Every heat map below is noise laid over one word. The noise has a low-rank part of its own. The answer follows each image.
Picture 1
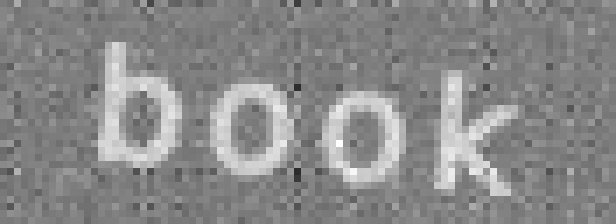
book
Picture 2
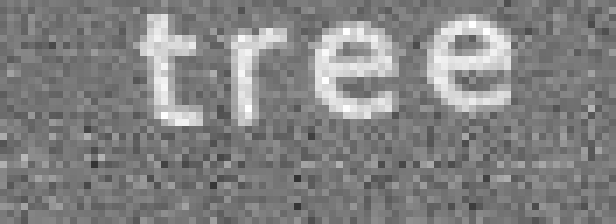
tree
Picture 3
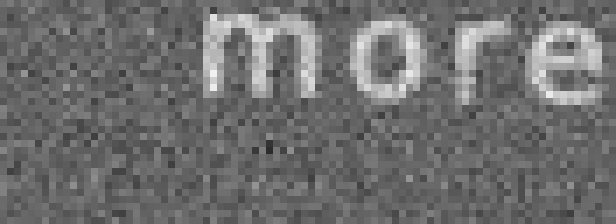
more
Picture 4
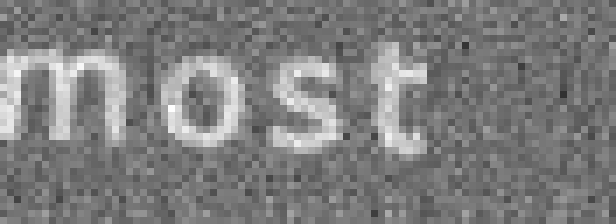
most
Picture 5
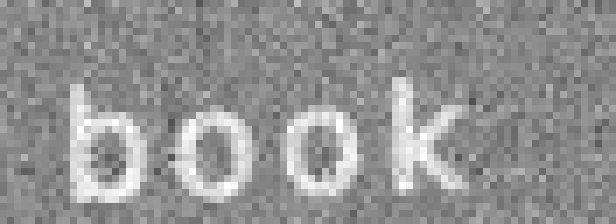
book
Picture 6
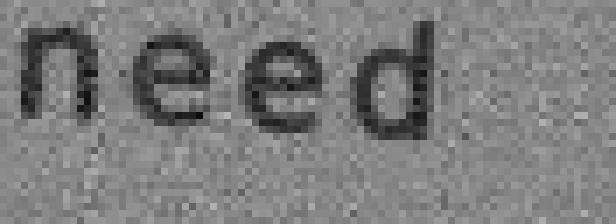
need
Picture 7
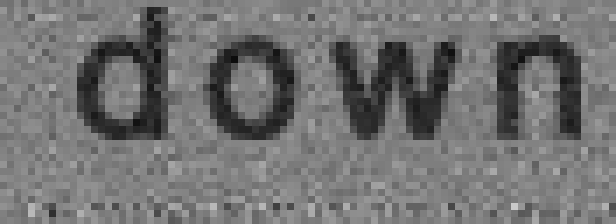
down
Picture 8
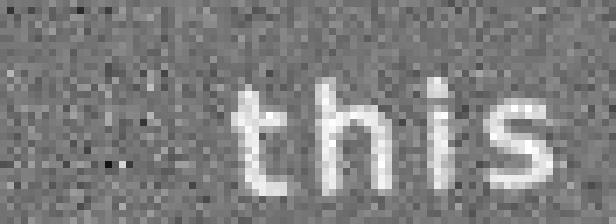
this
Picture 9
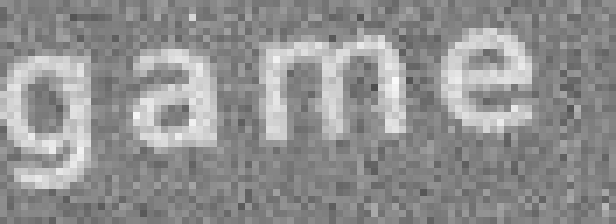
game
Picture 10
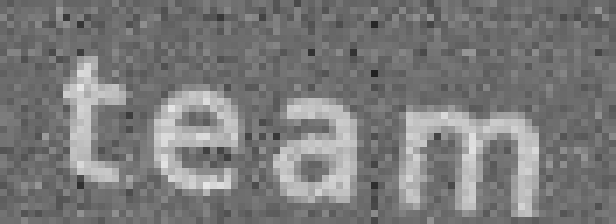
team
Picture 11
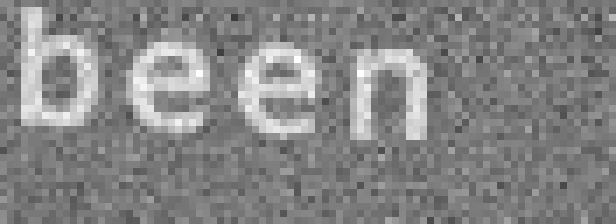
been
